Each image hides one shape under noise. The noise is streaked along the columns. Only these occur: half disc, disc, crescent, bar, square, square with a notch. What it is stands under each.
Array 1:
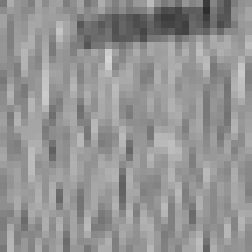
bar
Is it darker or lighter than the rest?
darker
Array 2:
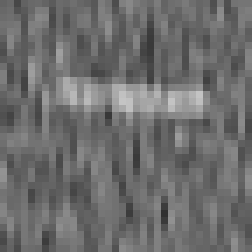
bar
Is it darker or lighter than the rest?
lighter
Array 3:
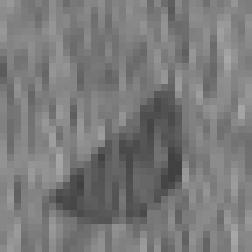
half disc
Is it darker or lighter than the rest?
darker
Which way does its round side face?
down and right
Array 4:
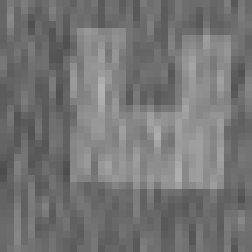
square with a notch
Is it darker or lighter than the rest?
lighter
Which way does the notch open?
up
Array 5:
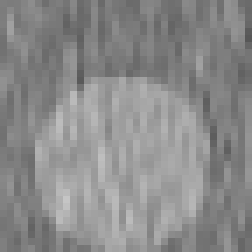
disc
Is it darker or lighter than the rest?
lighter
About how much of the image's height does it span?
two thirds
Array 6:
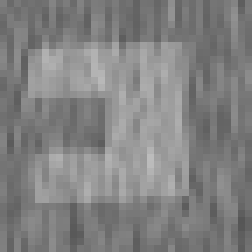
square with a notch
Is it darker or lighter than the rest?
lighter
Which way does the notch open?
left
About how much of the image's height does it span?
two thirds
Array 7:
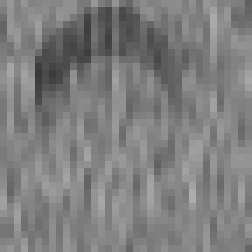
crescent
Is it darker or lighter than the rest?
darker
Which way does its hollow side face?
down
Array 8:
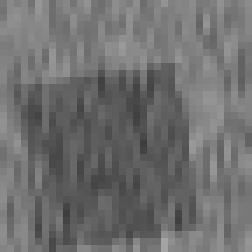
square
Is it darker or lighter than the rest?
darker
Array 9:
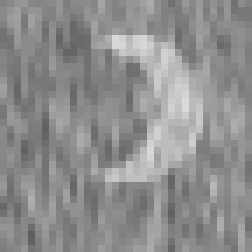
crescent
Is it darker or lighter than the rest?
lighter
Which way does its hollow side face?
left
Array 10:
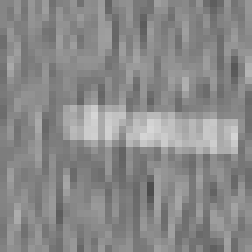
bar
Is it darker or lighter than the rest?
lighter
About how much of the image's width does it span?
two thirds
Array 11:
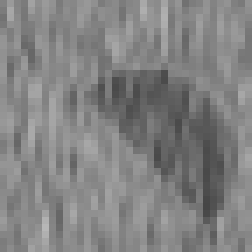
half disc
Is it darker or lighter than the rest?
darker
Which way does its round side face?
up and right
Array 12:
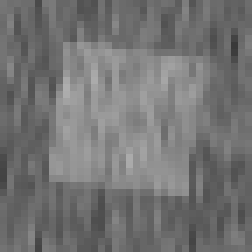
square
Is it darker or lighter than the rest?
lighter
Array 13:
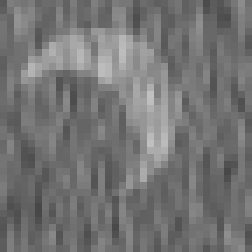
crescent
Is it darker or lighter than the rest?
lighter
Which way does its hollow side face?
down and left
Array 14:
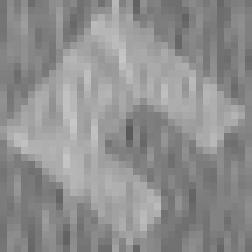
square with a notch
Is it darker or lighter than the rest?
lighter
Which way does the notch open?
down and right
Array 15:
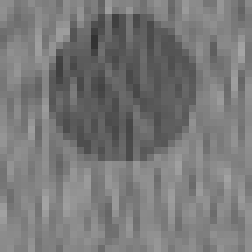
disc
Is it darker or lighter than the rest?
darker
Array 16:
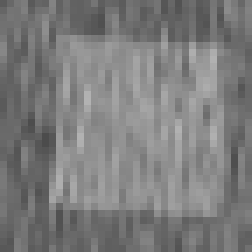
square
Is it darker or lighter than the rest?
lighter
